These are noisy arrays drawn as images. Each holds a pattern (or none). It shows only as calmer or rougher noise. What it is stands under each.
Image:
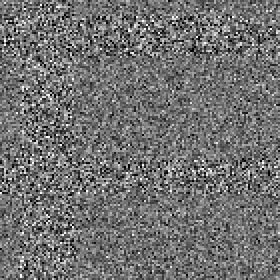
bands of rows crossing bands of columns
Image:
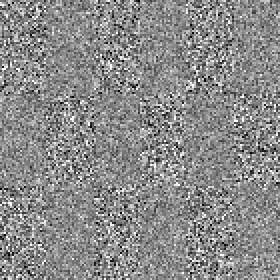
a checkerboard
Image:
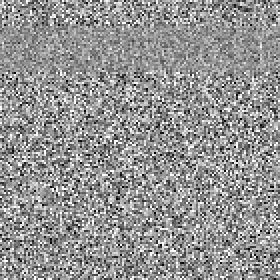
one band of rows
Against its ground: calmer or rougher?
calmer
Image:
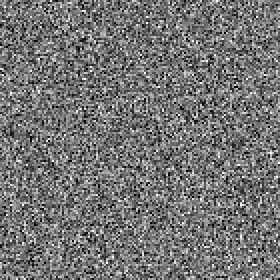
only noise
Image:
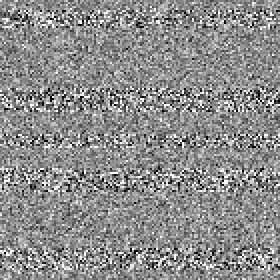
bands of rows
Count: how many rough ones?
5
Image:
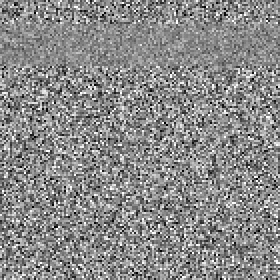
one band of rows
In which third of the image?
top
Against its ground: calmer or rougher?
calmer
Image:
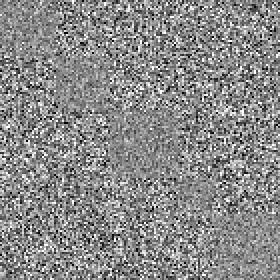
blocks along the diagonal
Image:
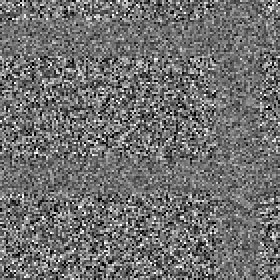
bands of rows crossing bands of columns
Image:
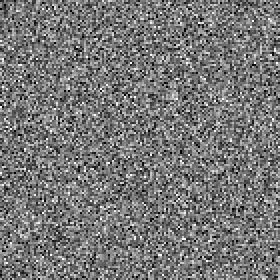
only noise
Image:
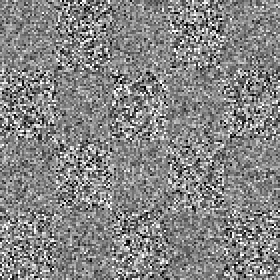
a checkerboard
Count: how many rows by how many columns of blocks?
4 by 5
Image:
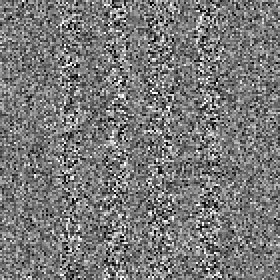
bands of columns
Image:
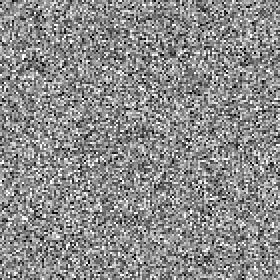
only noise
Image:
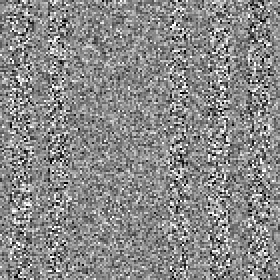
bands of columns
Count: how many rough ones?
5
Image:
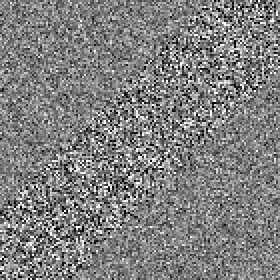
a diagonal band
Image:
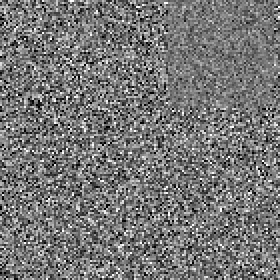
one block
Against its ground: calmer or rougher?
calmer
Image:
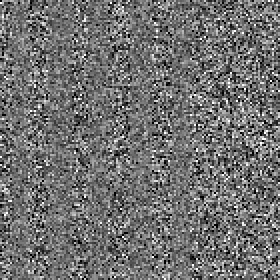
bands of columns
